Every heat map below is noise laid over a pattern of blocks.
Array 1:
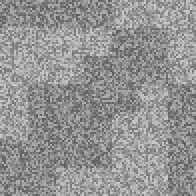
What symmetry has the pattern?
mirrored about the diagonal from the bottom left
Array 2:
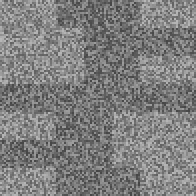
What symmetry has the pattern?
the same after a half turn
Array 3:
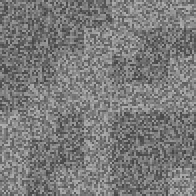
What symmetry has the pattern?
mirrored about the diagonal from the top left
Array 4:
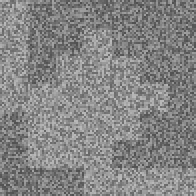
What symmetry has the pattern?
mirrored about the diagonal from the bottom left
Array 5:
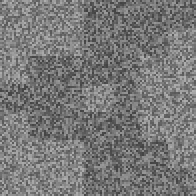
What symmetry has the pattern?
top and bottom mirror each other
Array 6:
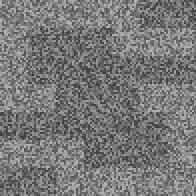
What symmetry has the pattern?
the same after a half turn
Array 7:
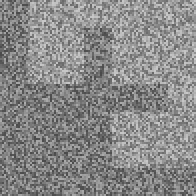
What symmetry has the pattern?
mirrored about the diagonal from the bottom left
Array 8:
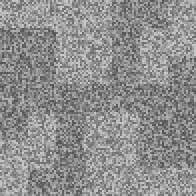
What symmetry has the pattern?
the same after a half turn
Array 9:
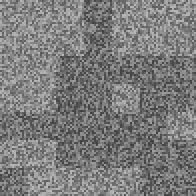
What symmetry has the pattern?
no symmetry
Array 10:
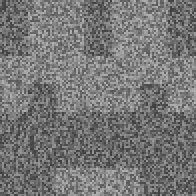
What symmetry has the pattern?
left and right mirror each other
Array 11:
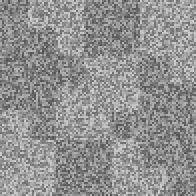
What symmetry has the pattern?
the same after a half turn
